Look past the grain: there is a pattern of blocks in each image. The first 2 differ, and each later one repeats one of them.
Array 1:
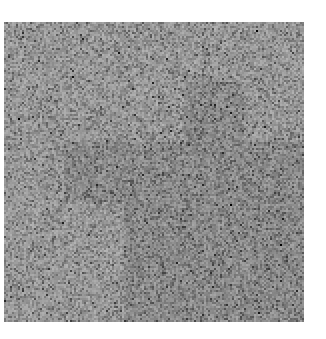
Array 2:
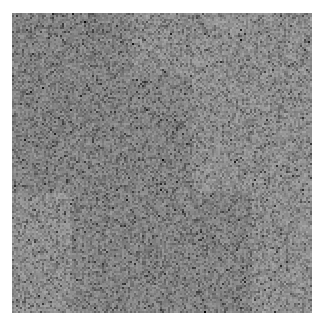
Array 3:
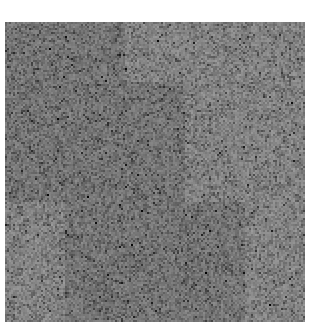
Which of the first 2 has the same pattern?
2
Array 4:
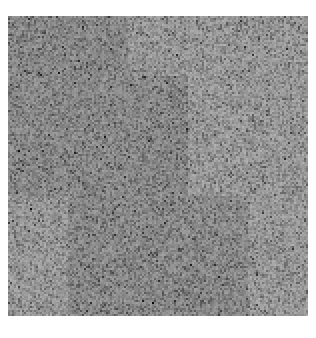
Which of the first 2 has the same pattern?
2
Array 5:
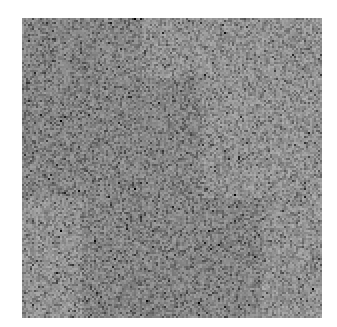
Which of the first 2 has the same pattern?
2
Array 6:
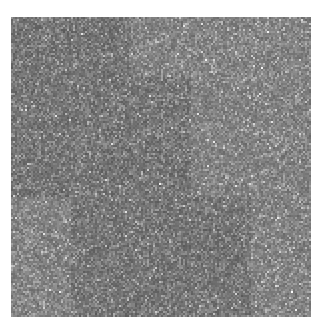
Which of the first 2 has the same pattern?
2
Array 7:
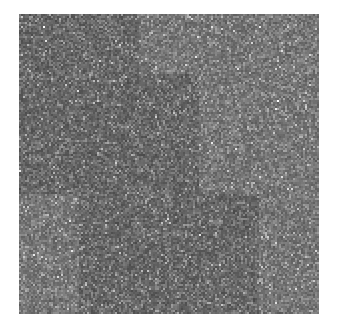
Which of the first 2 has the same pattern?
2
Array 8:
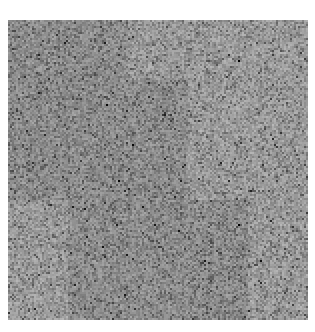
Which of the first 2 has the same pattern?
2
